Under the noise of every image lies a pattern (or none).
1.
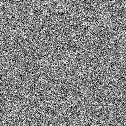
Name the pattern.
only noise
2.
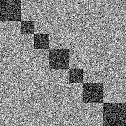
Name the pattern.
blocks along the diagonal
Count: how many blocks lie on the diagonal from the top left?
7
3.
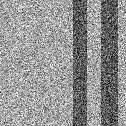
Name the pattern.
bands of columns
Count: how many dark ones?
2
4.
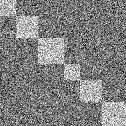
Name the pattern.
blocks along the diagonal
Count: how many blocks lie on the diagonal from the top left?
6
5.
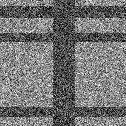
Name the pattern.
bands of rows crossing bands of columns
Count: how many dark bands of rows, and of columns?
3 and 1
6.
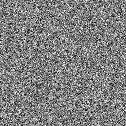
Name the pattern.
only noise
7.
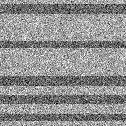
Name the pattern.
bands of rows
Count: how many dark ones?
5
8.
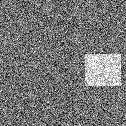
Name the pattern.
one block
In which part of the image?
middle right
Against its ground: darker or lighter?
lighter
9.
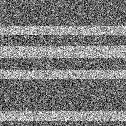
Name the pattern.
bands of rows
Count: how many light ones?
4
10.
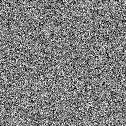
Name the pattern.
only noise
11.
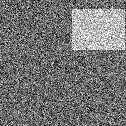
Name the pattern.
one block
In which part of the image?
top right
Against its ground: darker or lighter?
lighter
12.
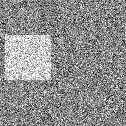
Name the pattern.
one block
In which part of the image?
middle left
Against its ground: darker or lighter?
lighter
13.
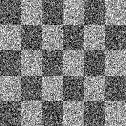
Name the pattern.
a checkerboard
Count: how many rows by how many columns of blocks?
5 by 6
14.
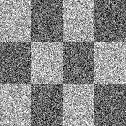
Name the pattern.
a checkerboard
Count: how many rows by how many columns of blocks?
3 by 4
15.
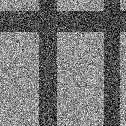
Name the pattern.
bands of rows crossing bands of columns
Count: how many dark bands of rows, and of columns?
1 and 2
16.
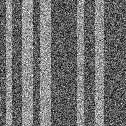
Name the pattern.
bands of columns
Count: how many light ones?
5
